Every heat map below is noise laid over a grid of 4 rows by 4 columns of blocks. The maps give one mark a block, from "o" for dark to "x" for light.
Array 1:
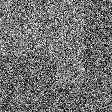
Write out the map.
x x x o
x x x o
o o x o
o o o o
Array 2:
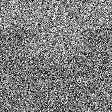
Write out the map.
x x x x
o x x o
o o o o
o o o o
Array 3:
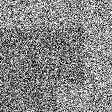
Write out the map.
x x x x
o o o x
o o o x
o o x x
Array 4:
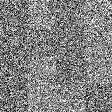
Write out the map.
o x o x
o o o x
o x o x
o x x o
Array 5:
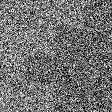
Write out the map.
x x x o
x x o o
x o o o
x x o o
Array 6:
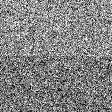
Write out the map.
x x x x
x x x x
o o o o
o o o o
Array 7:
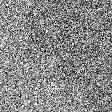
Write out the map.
x o o o
x o o o
x x o o
x x x o
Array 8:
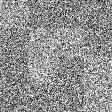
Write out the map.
x o o o
o x x o
o x o x
o o o x
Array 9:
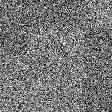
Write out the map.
o o o x
o x x o
x x x o
x x x o
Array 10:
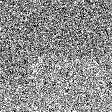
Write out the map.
o o o o
o o o o
o x x x
x x x x
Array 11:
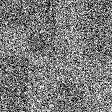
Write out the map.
o o x o
x o x o
o x x x
o x o x
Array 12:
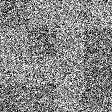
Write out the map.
o x x x
x o x o
x x x o
o o x o
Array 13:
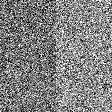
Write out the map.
o o x x
o o x x
o o x x
o o x x
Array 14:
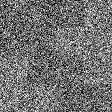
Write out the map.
o o o x
o o x x
x o o x
x x o o
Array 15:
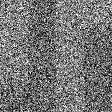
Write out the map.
x o x x
x o x o
x o x o
o o x o
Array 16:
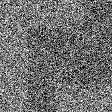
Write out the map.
x x x o
x o o o
x o o o
x o x x
